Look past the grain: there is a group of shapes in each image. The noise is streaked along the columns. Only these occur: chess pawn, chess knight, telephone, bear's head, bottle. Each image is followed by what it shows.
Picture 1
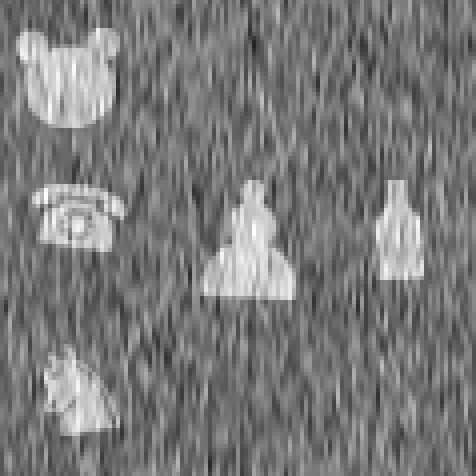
top left: bear's head; middle left: telephone; centre: chess pawn; middle right: bottle; bottom left: chess knight
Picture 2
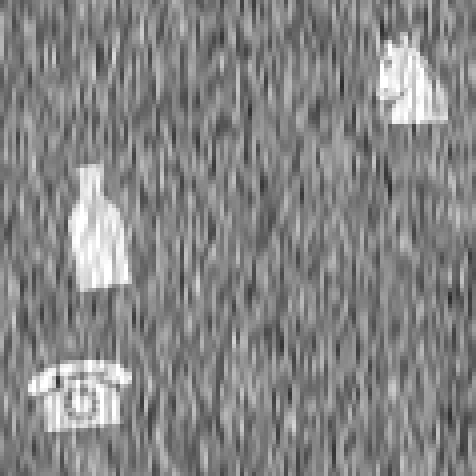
top right: chess knight; middle left: bottle; bottom left: telephone
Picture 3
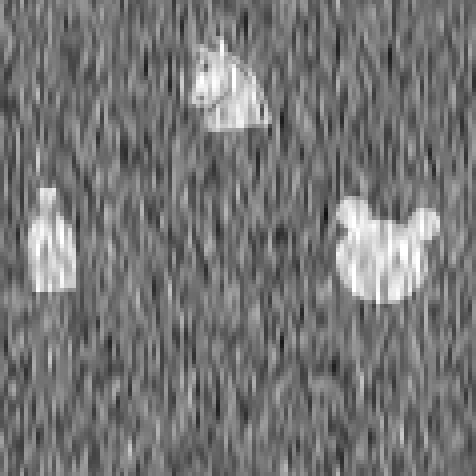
top middle: chess knight; middle left: bottle; middle right: bear's head
